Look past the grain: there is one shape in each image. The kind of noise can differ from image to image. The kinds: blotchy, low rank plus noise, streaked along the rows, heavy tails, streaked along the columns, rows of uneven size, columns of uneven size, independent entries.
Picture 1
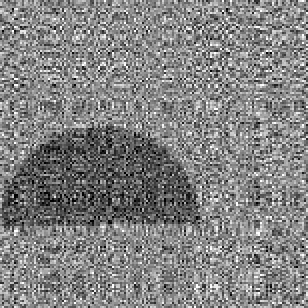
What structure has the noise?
low rank plus noise
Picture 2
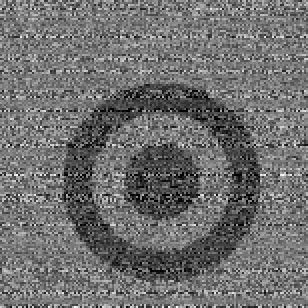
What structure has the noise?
rows of uneven size
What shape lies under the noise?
bullseye
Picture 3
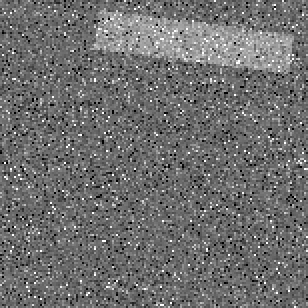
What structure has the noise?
heavy tails
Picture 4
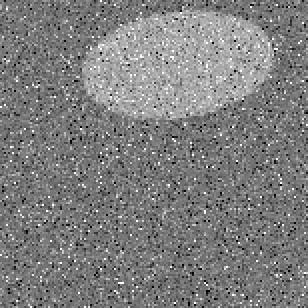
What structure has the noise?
heavy tails
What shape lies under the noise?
ellipse
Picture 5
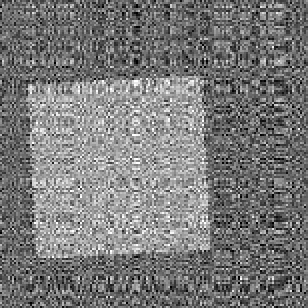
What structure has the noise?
low rank plus noise
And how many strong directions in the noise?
two
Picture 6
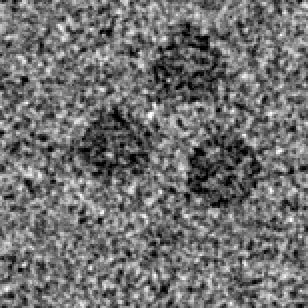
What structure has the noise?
blotchy
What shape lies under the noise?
three dots
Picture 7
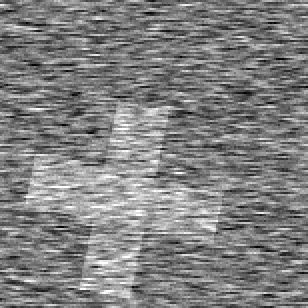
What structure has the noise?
streaked along the rows
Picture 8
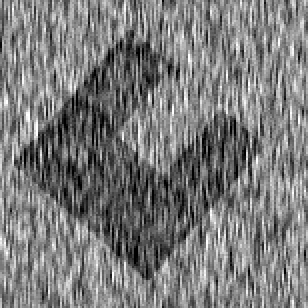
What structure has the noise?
streaked along the columns
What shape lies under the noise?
square with a notch
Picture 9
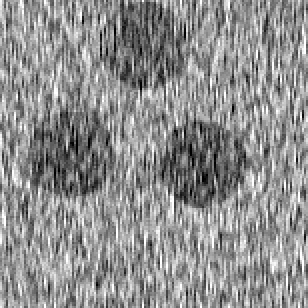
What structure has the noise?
streaked along the columns
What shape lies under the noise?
three dots
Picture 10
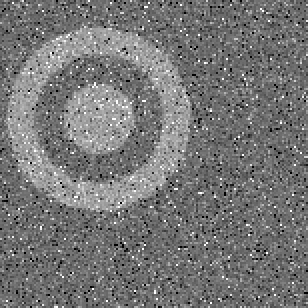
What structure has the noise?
heavy tails
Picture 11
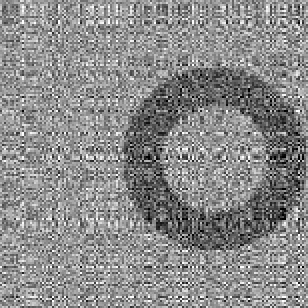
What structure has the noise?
low rank plus noise
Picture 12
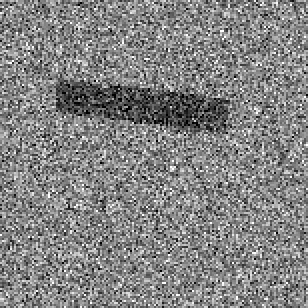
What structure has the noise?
independent entries
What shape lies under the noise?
bar
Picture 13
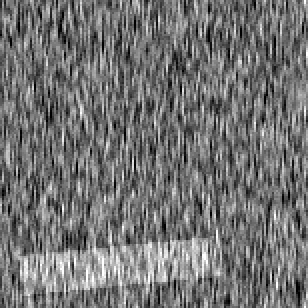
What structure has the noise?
streaked along the columns
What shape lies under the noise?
bar
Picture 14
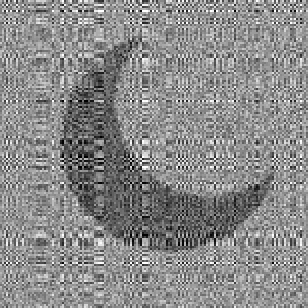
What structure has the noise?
low rank plus noise
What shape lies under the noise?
crescent
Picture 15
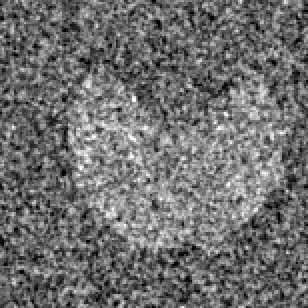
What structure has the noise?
blotchy
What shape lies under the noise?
disc with a wedge cut out
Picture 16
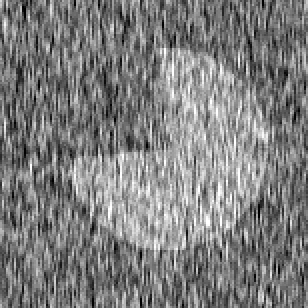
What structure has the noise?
streaked along the columns
